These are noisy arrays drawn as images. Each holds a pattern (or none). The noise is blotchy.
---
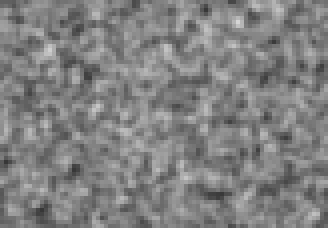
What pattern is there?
only noise
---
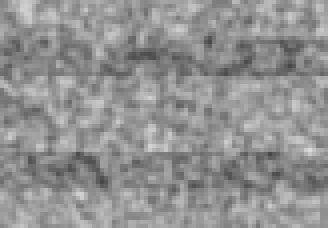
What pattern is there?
horizontal stripes
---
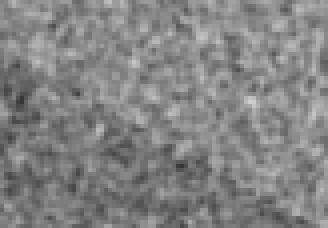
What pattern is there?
a sharp edge
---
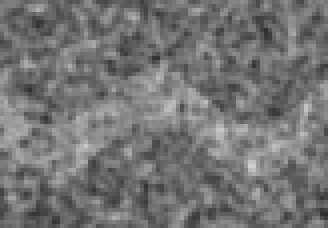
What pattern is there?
a wavy band
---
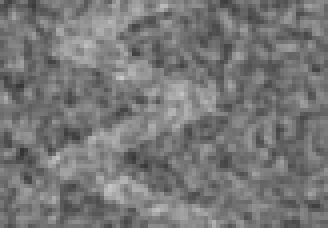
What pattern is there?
a wavy band
